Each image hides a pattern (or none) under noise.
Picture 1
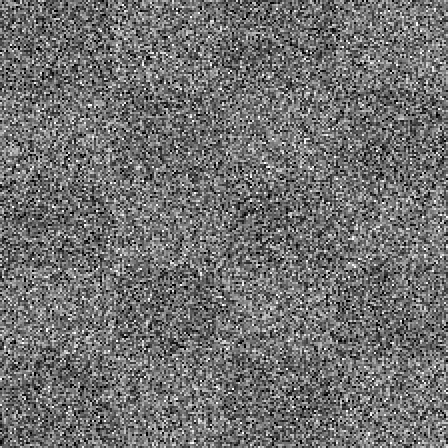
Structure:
a checkerboard
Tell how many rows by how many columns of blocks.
5 by 4
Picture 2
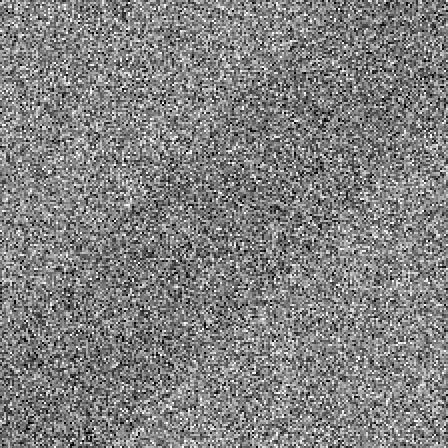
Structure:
a diagonal band
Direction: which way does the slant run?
bottom left to top right
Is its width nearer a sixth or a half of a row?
a half
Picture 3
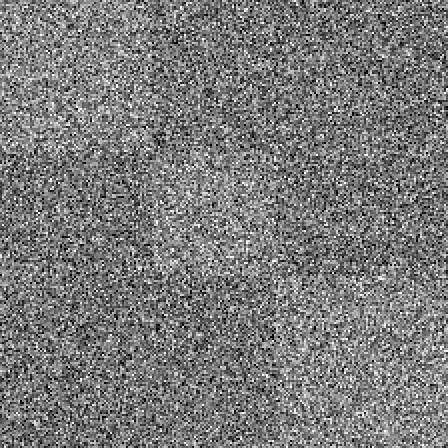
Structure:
blocks along the diagonal
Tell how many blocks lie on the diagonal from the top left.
3
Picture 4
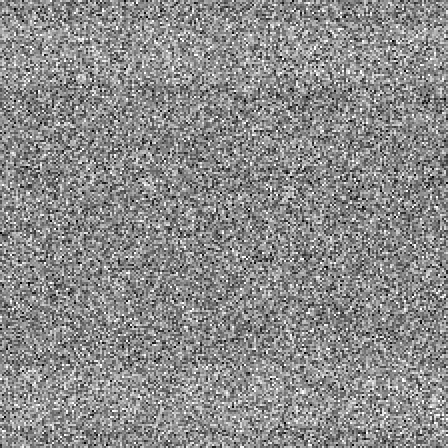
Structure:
bands of rows
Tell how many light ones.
2
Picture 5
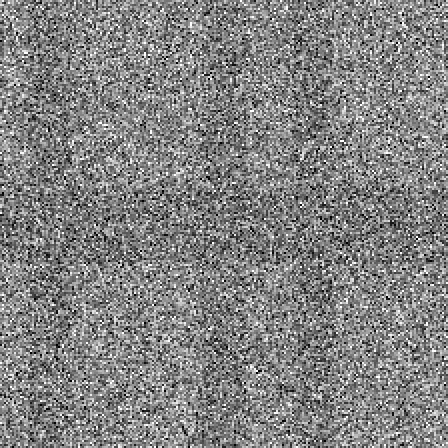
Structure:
bands of rows crossing bands of columns
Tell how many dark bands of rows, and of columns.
1 and 3
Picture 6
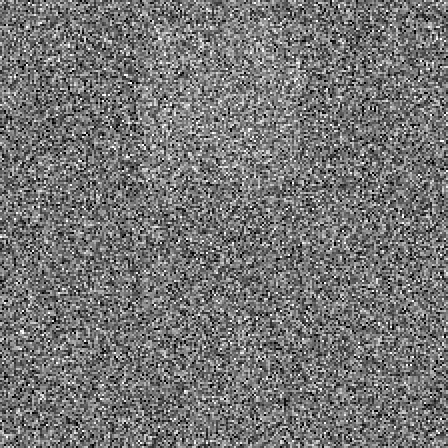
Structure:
one block
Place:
top middle
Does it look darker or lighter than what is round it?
lighter
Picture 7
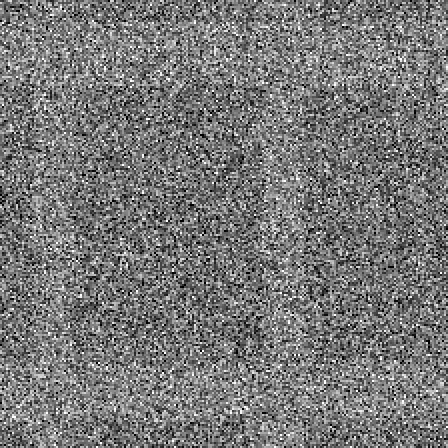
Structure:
bands of rows crossing bands of columns
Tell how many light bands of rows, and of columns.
2 and 2
